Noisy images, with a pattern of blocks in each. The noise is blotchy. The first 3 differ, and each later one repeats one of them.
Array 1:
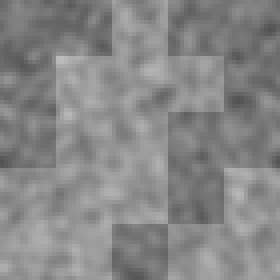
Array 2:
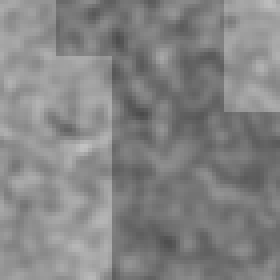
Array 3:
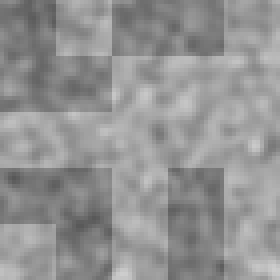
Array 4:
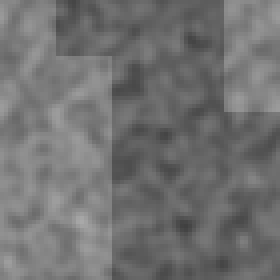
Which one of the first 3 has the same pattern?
2
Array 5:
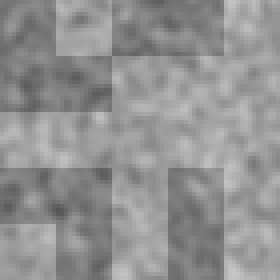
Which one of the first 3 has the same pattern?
3
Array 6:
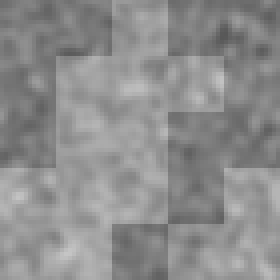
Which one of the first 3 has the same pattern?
1
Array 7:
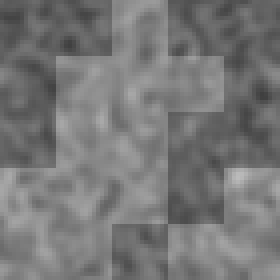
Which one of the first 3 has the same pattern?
1
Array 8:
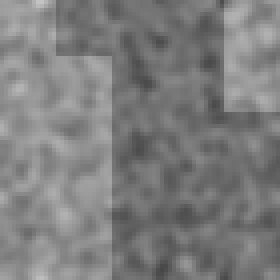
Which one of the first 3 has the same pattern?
2
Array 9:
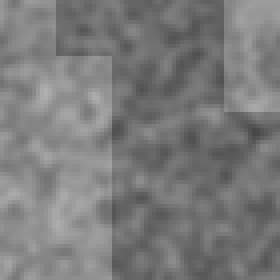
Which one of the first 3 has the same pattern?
2
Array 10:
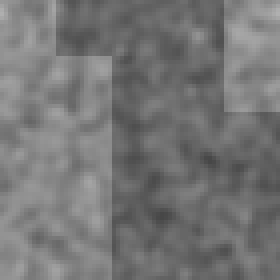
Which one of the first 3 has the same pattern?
2
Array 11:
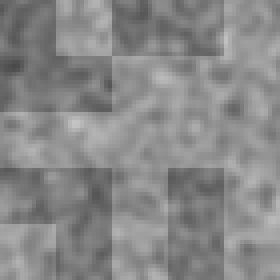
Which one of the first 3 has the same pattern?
3
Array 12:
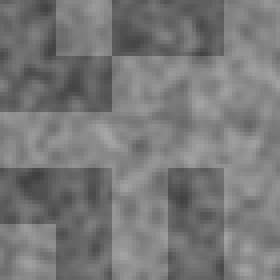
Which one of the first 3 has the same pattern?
3
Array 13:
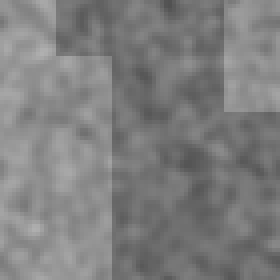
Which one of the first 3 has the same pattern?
2
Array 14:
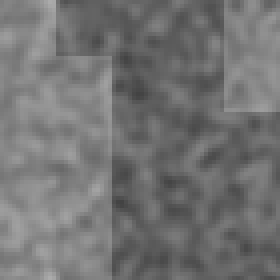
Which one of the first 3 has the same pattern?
2
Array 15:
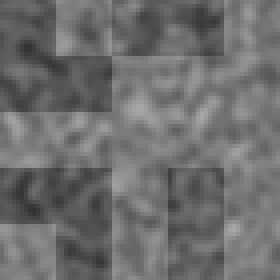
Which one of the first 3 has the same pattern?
3
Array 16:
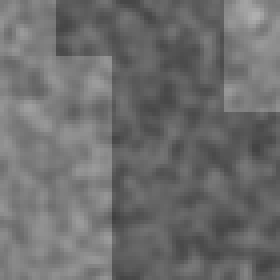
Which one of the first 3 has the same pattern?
2
